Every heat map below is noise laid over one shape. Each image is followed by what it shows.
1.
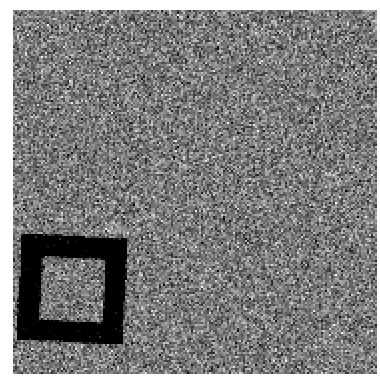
square frame
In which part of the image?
bottom left
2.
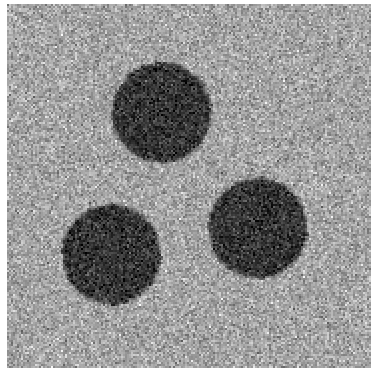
three dots
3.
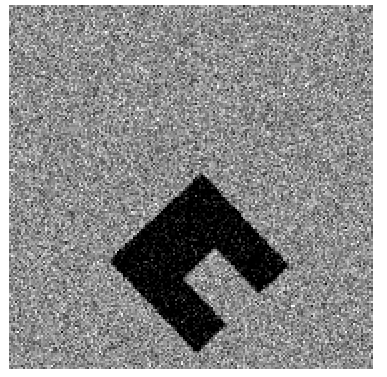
square with a notch
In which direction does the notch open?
down and right
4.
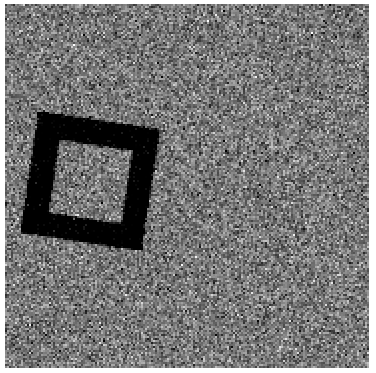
square frame
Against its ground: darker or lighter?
darker
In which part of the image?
middle left
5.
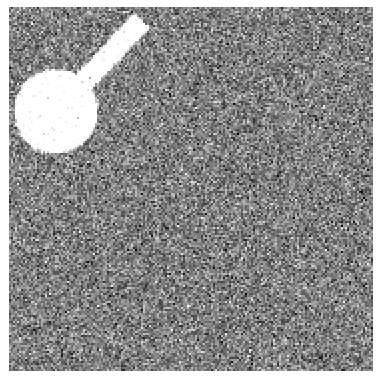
lollipop
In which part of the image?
top left
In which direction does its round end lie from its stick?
down and left
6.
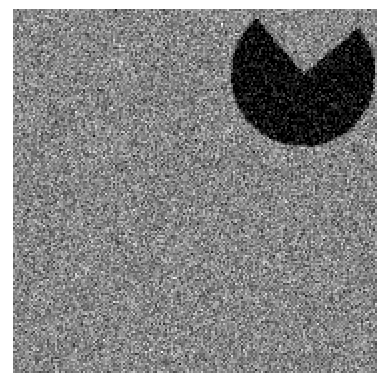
disc with a wedge cut out
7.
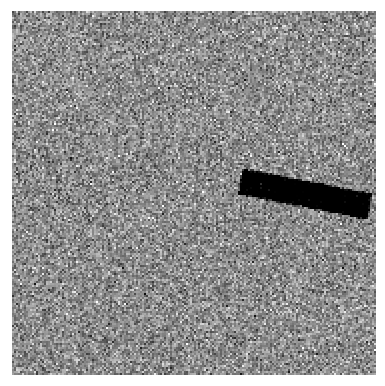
bar
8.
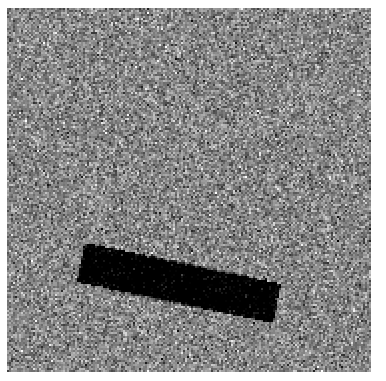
bar
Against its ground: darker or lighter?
darker
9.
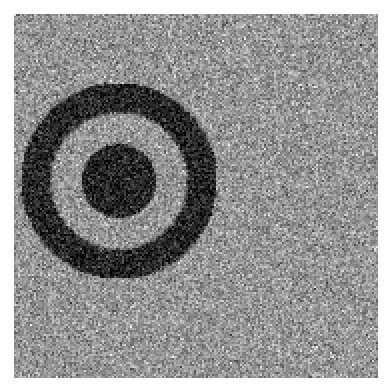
bullseye
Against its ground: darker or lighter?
darker
